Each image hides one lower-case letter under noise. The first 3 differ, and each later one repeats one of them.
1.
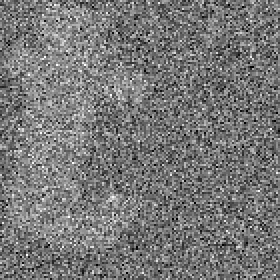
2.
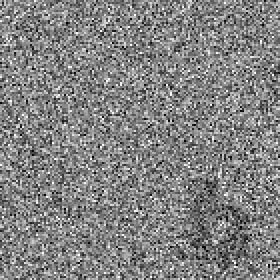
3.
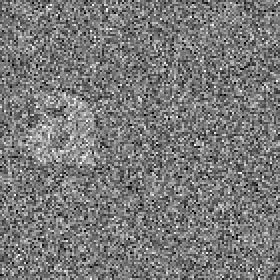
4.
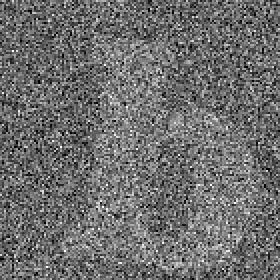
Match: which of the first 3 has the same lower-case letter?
2
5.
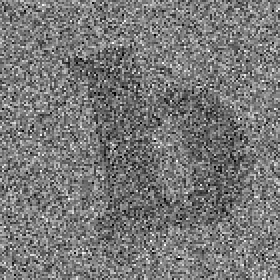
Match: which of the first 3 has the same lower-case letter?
2
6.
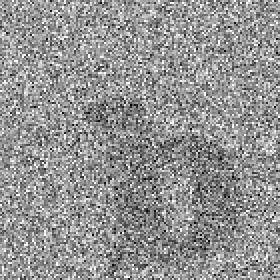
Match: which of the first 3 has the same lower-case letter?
2
